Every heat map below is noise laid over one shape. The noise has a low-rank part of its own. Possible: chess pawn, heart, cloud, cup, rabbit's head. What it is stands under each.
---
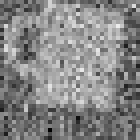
cup
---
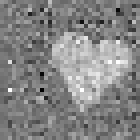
heart
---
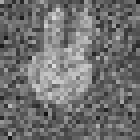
rabbit's head
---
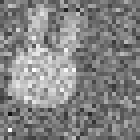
rabbit's head
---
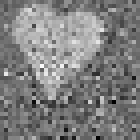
heart
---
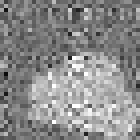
cloud
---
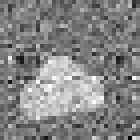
cloud
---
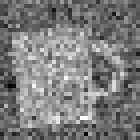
cup
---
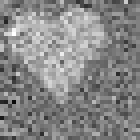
heart
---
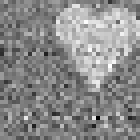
heart
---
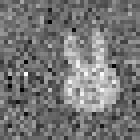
rabbit's head
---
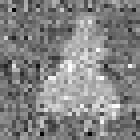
chess pawn
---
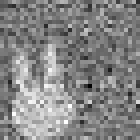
rabbit's head
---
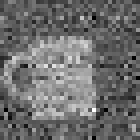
cup
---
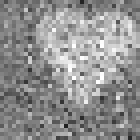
heart
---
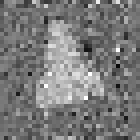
chess pawn
